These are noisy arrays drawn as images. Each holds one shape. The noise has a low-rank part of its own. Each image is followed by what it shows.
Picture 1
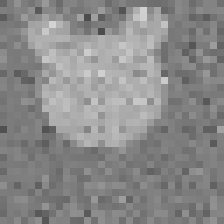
bear's head
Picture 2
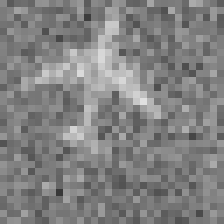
airplane
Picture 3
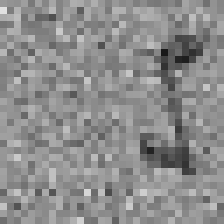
musical note
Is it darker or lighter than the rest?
darker
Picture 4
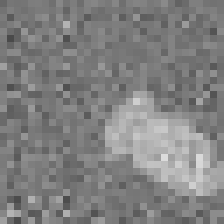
footprint
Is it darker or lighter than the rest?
lighter
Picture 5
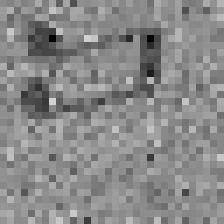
pair of musical notes
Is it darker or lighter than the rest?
darker
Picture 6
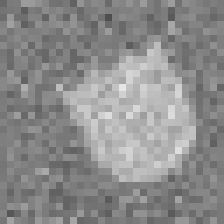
ghost
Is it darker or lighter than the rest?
lighter
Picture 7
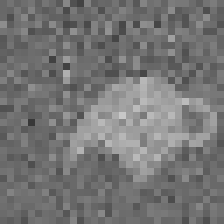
teapot
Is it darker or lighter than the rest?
lighter
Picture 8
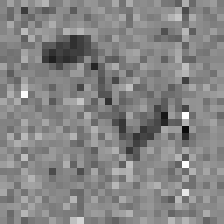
musical note
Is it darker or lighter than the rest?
darker
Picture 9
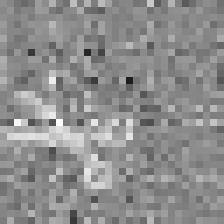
pair of scissors
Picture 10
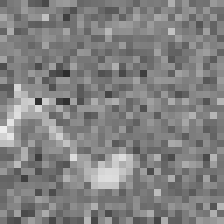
musical note
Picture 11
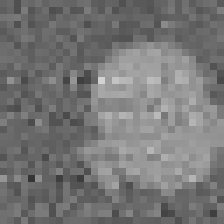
apple
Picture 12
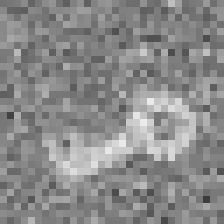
key
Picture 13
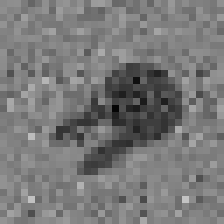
rabbit's head
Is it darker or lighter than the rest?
darker
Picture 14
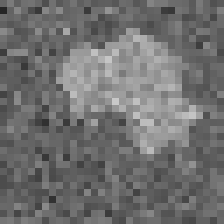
car
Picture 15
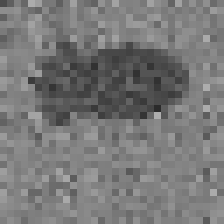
footprint
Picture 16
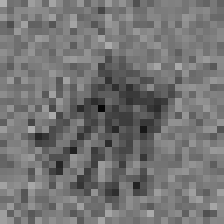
chess queen
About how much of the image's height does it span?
two thirds
